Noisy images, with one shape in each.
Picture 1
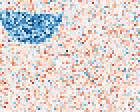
half disc
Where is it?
top left
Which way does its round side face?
down
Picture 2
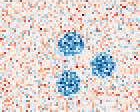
three dots
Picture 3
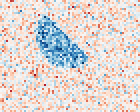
half disc
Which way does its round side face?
down and left
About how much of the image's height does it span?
half
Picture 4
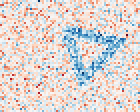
triangle frame
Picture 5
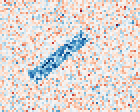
bar
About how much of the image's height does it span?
half
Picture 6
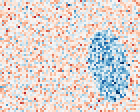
ellipse
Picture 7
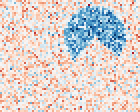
disc with a wedge cut out
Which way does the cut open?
down
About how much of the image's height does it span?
half
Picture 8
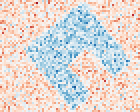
square with a notch
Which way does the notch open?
down and right
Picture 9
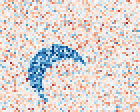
crescent
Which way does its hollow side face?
down and right
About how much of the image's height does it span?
half
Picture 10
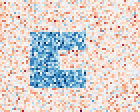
square with a notch
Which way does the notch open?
right
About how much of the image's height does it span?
half
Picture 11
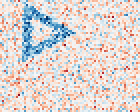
triangle frame
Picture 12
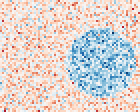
disc
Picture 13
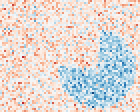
disc with a wedge cut out
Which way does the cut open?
up and left
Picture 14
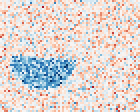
half disc
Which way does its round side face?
down
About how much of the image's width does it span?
half
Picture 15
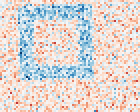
square frame
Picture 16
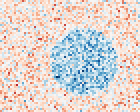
disc
